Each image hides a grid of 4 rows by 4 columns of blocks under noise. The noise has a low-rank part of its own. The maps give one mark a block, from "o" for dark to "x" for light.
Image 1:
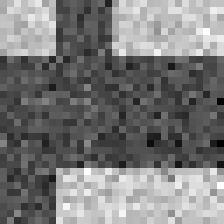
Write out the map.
xoxx
oooo
oooo
oxxx
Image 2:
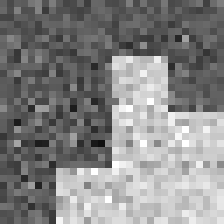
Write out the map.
oooo
ooxo
ooxx
oxxx
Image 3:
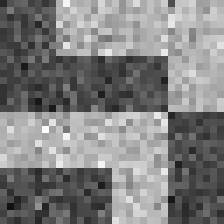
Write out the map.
oxxx
ooox
xxxo
ooxo
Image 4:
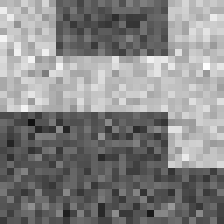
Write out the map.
xoox
xxxx
ooox
oooo
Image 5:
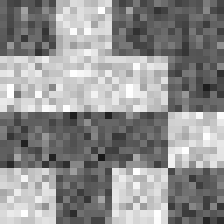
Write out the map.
oxoo
xxxo
ooox
xoxo
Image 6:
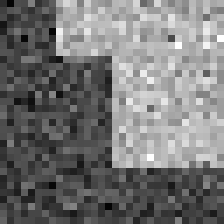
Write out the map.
oxxx
ooxx
ooxx
oooo
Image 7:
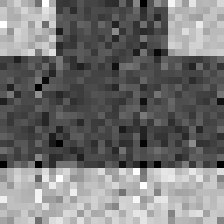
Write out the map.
xoox
oooo
oooo
xxxx
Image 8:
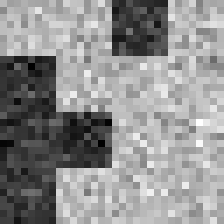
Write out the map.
xxox
oxxx
ooxx
oxxx
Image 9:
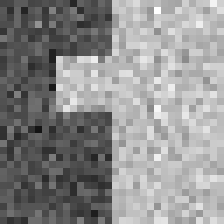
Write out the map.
ooxx
oxxx
ooxx
ooxx
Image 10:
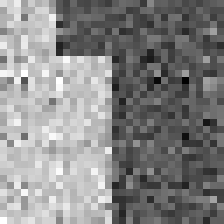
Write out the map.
xooo
xxoo
xxoo
xxoo
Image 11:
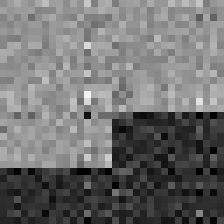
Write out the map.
xxxx
xxxx
xxoo
oooo
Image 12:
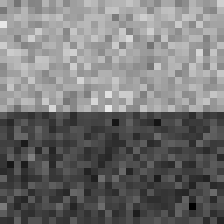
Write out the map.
xxxx
xxxx
oooo
oooo
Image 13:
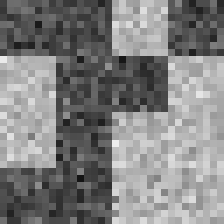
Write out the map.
ooxo
xoox
xoxx
ooxx
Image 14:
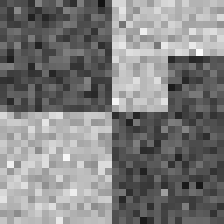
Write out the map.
ooxx
ooxo
xxoo
xxoo
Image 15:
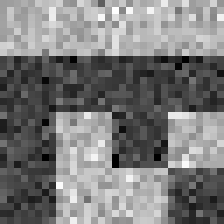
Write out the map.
xxxx
oooo
oxox
oxxo
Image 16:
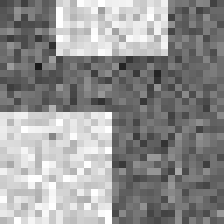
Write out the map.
oxxo
oooo
xxoo
xxoo
